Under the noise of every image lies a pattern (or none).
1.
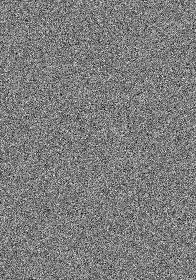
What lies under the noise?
only noise
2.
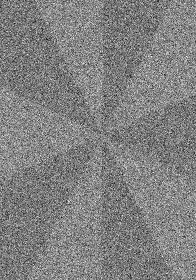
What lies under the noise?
spokes from one point
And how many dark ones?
5
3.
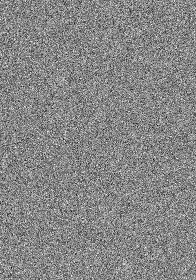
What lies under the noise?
only noise
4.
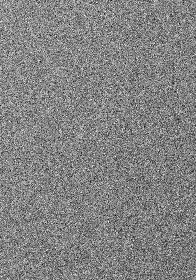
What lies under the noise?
a smooth slope
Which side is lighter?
top left
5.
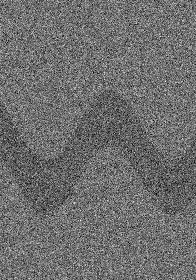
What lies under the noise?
a wavy band
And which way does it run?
left to right
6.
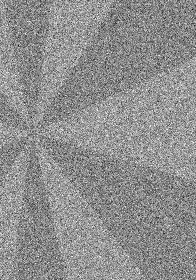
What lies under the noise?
spokes from one point
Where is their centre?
middle left
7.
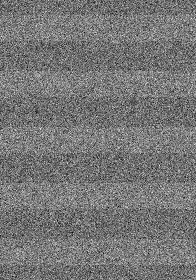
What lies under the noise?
horizontal stripes
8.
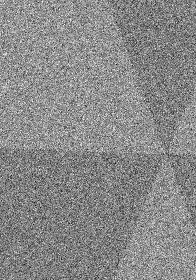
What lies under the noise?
spokes from one point
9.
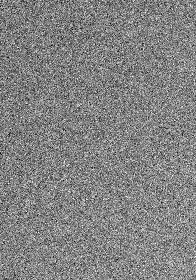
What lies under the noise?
a smooth slope
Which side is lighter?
bottom right
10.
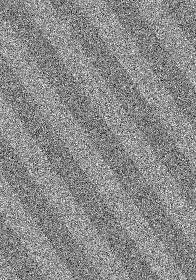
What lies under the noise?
diagonal stripes
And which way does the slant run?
top left to bottom right
